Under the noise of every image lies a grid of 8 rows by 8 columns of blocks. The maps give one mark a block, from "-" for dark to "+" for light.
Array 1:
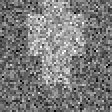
---++---
--++++--
--++++--
--++++--
---++---
---++---
--------
--------
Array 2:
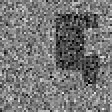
++++++++
++++---+
++++--++
++++--++
++++---+
++++++-+
++++++++
++++++++
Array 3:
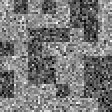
+-+-+--+
+++++--+
++---+-+
-+-+++++
++--++--
-+--++--
-+++-+--
+++++++-
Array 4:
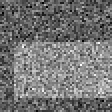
--------
--------
--------
-+++++++
-+++++++
-+++++++
-+++++++
--------
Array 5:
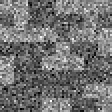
++--++++
-+----+-
++++-+++
----+--+
+--+++--
+-------
------++
---++--+
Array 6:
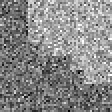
--++++++
--++++++
--++++++
---+++++
-----+++
------++
--------
--------
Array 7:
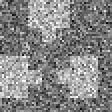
--+++---
--+++---
---+----
--------
++---++-
+++-+++-
++---++-
--------
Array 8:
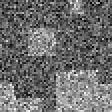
-----+--
--------
--++----
--++----
--------
----+++-
+---++++
+++-++++
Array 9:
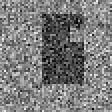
++++++++
+++---++
+++--+++
+++---++
+++---++
+++---++
++++++++
++++++++
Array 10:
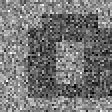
++++++++
+++----+
++------
++--++--
++--++--
++--++--
++------
++++++++
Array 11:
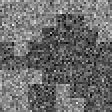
++++++++
++++--++
+++----+
-+------
--------
+++-----
++--+---
++--++--
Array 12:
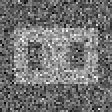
--------
--------
-++++++-
-+-++-+-
-+-++-+-
-++++++-
--------
--------
